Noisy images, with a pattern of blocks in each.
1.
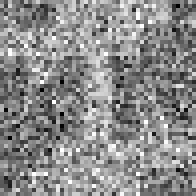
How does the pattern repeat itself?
the same after a half turn
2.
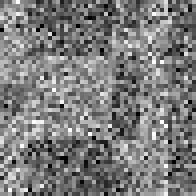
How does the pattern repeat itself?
top and bottom mirror each other
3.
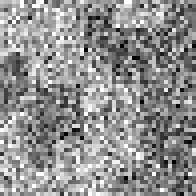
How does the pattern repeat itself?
no symmetry
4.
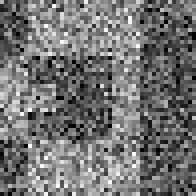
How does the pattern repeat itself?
top and bottom mirror each other
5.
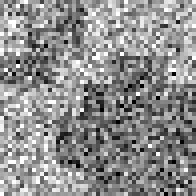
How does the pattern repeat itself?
mirrored about the diagonal from the top left
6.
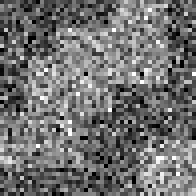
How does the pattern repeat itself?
mirrored about the diagonal from the top left
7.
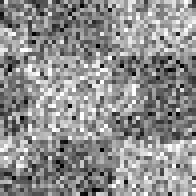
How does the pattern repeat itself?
top and bottom mirror each other
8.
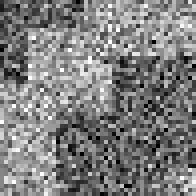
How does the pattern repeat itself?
mirrored about the diagonal from the top left
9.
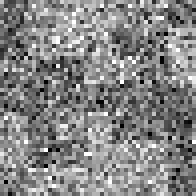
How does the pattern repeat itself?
the same after a half turn
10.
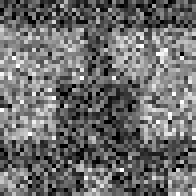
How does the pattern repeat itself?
left and right mirror each other
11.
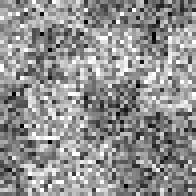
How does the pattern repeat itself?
mirrored about the diagonal from the top left
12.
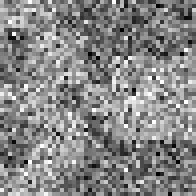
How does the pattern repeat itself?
top and bottom mirror each other
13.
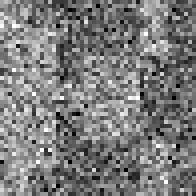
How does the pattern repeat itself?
top and bottom mirror each other
